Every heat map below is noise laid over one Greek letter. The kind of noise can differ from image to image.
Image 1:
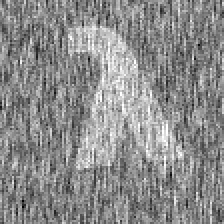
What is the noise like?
streaked along the columns
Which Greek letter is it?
lambda
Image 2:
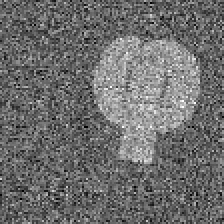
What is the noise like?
low rank plus noise
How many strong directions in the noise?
five to eight
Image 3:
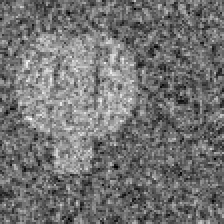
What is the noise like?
blotchy
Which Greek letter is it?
phi
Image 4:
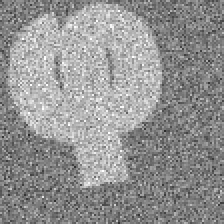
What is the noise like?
independent entries
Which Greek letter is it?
phi
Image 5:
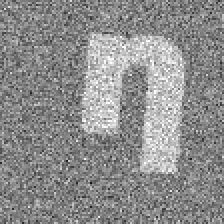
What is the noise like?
low rank plus noise
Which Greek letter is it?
eta
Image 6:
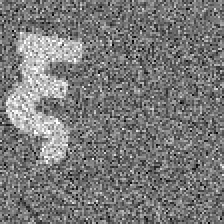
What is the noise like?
independent entries
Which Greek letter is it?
xi
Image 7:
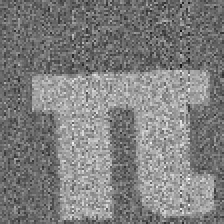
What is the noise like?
columns of uneven size
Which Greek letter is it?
pi
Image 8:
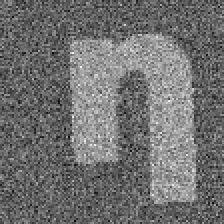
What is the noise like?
low rank plus noise
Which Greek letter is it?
eta
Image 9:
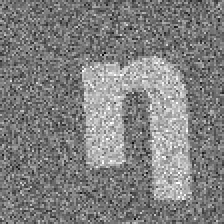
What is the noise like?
independent entries
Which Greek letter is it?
eta
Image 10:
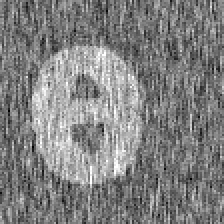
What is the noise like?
streaked along the columns
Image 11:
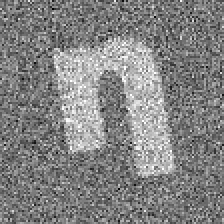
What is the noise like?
low rank plus noise
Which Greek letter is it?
eta
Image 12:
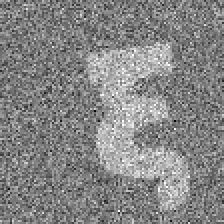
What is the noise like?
low rank plus noise
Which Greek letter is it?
xi
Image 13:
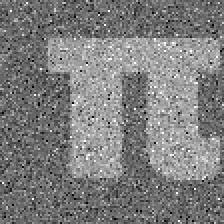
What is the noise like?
heavy tails
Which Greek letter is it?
pi
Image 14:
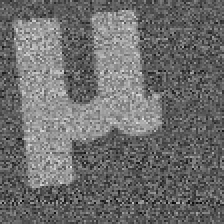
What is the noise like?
rows of uneven size
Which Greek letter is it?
mu
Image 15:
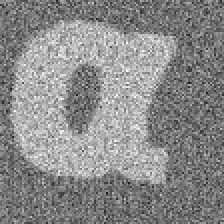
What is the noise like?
low rank plus noise
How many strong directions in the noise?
two
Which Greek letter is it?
alpha
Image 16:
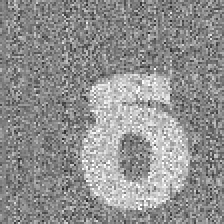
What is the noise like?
columns of uneven size
